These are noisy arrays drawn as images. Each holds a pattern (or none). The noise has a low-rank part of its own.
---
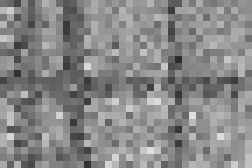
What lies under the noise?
bands of rows crossing bands of columns
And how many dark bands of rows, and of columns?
1 and 3
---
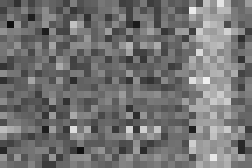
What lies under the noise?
one band of columns
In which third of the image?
right
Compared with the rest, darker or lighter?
lighter
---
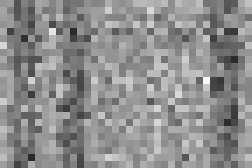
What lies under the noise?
bands of columns
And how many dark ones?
3
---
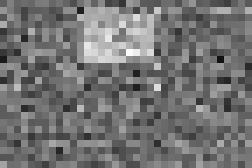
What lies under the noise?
one block
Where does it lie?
top middle
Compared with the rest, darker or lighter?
lighter
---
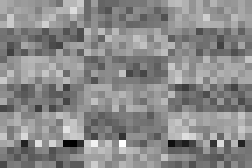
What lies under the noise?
a checkerboard
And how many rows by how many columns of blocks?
6 by 3
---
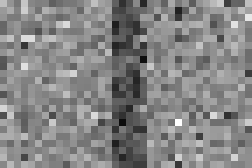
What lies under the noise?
one band of columns
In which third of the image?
middle
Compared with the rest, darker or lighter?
darker
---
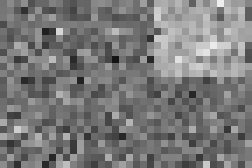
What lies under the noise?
one block
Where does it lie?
top right
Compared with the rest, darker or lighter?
lighter
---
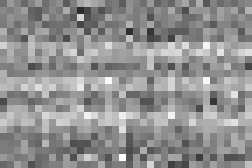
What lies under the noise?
bands of rows
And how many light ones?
3
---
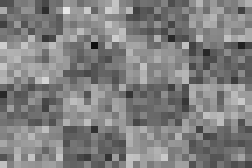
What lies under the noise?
a checkerboard
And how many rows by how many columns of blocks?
4 by 4
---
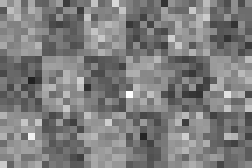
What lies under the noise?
a checkerboard
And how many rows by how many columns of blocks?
3 by 6
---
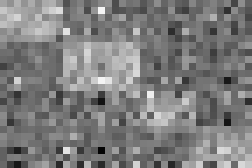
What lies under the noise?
blocks along the diagonal
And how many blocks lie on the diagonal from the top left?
4
